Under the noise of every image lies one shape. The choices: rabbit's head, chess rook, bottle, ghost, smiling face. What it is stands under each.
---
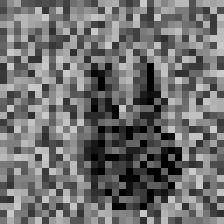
dark rabbit's head
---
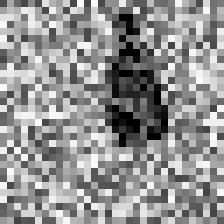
dark bottle
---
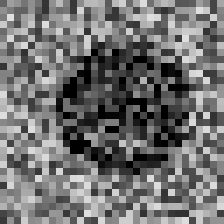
dark smiling face
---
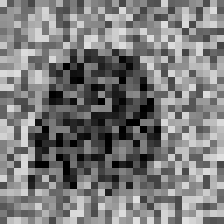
dark ghost
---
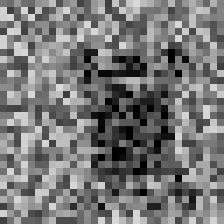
dark chess rook
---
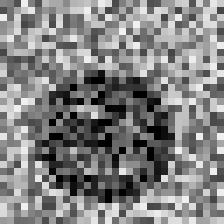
dark smiling face
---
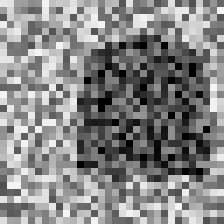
dark ghost
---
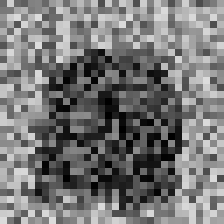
dark ghost
